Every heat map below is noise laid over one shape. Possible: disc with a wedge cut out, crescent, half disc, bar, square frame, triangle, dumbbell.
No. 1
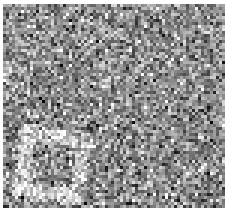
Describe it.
light square frame, bottom left
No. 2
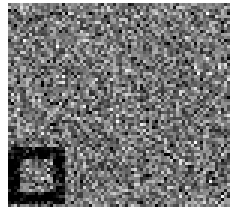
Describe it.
dark square frame, bottom left
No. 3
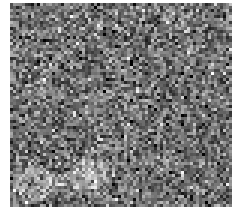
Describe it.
light dumbbell, bottom left
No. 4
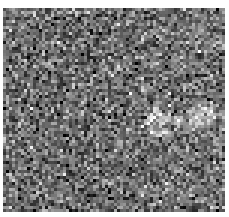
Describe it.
light dumbbell, middle right
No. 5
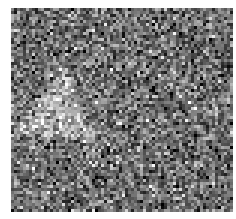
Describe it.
light triangle, middle left
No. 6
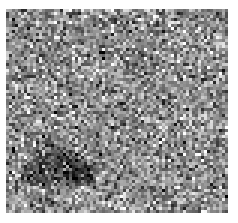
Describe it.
dark half disc, bottom left
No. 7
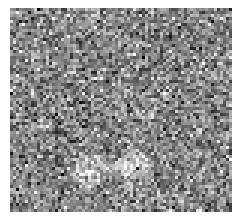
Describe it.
light dumbbell, bottom middle
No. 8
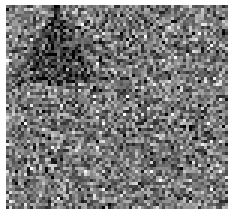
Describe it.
dark triangle, top left
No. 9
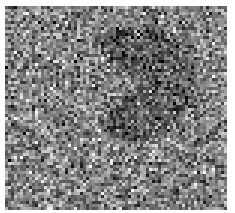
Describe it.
dark disc with a wedge cut out
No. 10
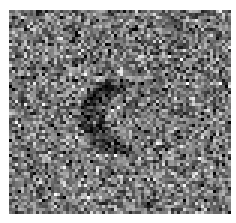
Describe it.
dark crescent, centre
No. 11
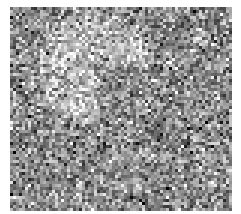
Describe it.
light disc with a wedge cut out
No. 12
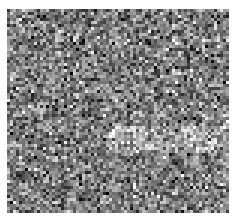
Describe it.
light bar
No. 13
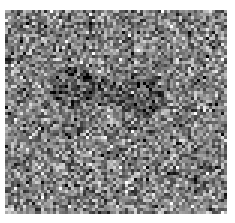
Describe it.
dark dumbbell
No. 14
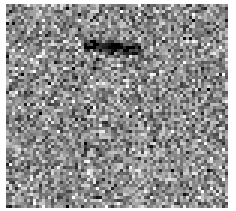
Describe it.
dark bar, top middle
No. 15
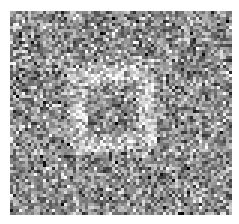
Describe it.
light square frame, centre
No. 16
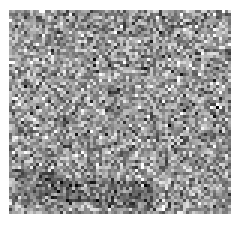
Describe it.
dark bar
